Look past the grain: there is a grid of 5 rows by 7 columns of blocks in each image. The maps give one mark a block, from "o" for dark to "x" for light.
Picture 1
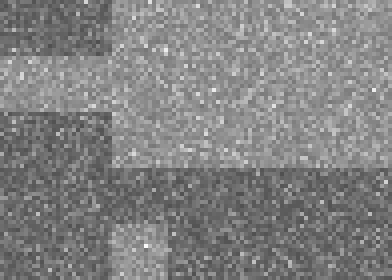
ooxxxxx
xxxxxxx
ooxxxxx
ooooooo
ooxoooo
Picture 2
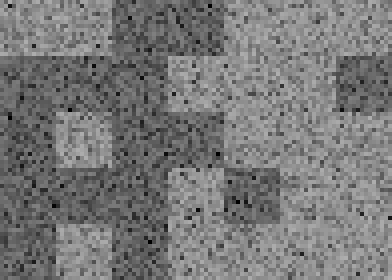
xxooxxx
oooxxxo
oxooxxx
oooxoxx
oxoxxxx
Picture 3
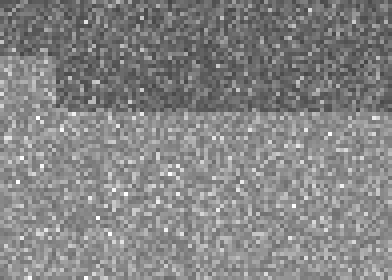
ooooooo
xoooooo
xxxxxxx
xxxxxxx
xxxxxxx
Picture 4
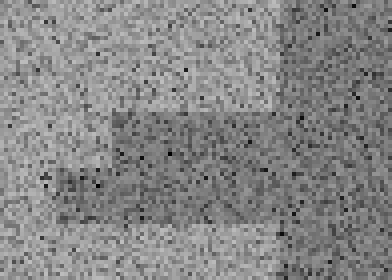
xxxxxoo
xxxxxoo
xxooooo
xoooooo
xxxxxoo
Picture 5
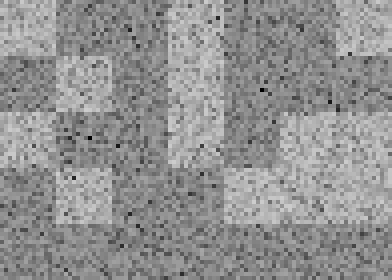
xooxoox
oxoxooo
xooxoxx
oxooxxx
ooooooo
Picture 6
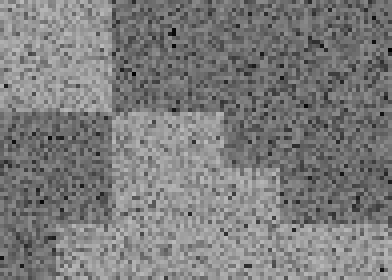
xxooooo
xxooooo
ooxxooo
ooxxxoo
oxxxxxx
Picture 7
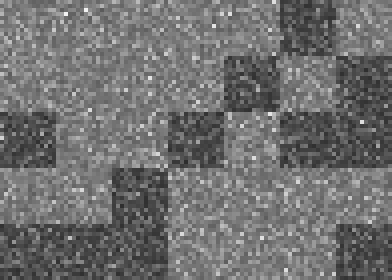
xxxxxox
xxxxoxo
oxxoxoo
xxoxxxx
oooxxxo
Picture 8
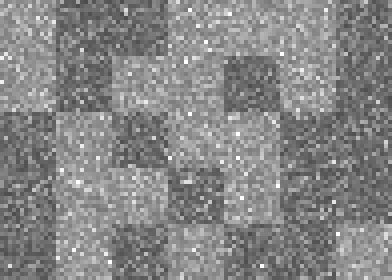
xooxxxo
xoxxoxo
oxoxxoo
oxxoxoo
oxoxoox
